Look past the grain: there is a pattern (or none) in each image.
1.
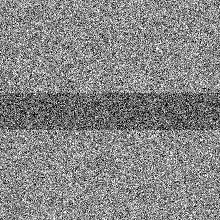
one band of rows
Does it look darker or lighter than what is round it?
darker
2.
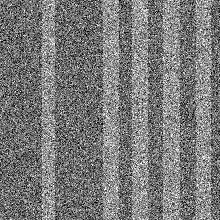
bands of columns
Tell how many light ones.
5
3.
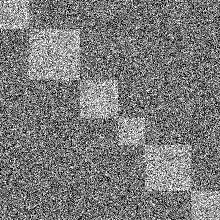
blocks along the diagonal
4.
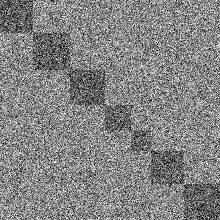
blocks along the diagonal
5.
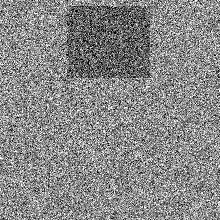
one block
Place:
top middle
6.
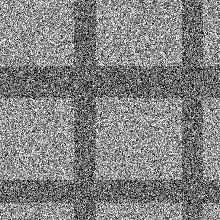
bands of rows crossing bands of columns
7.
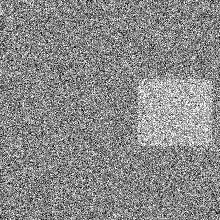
one block
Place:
middle right
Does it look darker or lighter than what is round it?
lighter
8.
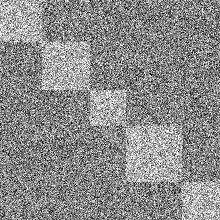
blocks along the diagonal
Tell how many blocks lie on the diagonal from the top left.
5
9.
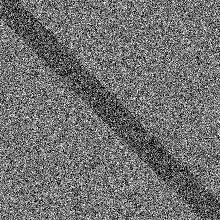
a diagonal band
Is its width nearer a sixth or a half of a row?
a sixth
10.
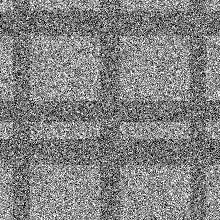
bands of rows crossing bands of columns
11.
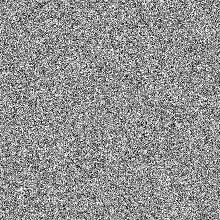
only noise
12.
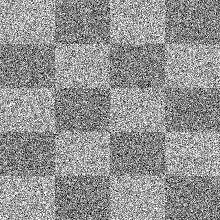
a checkerboard
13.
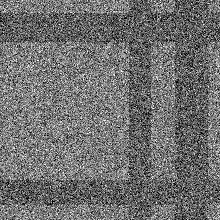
bands of rows crossing bands of columns
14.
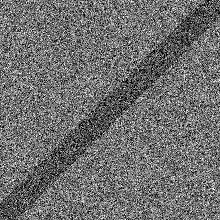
a diagonal band
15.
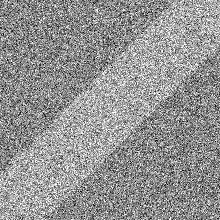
a diagonal band
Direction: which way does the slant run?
bottom left to top right
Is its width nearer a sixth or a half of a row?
a half
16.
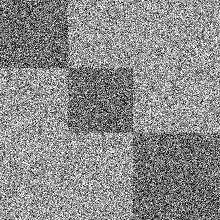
blocks along the diagonal
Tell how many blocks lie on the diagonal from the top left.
3
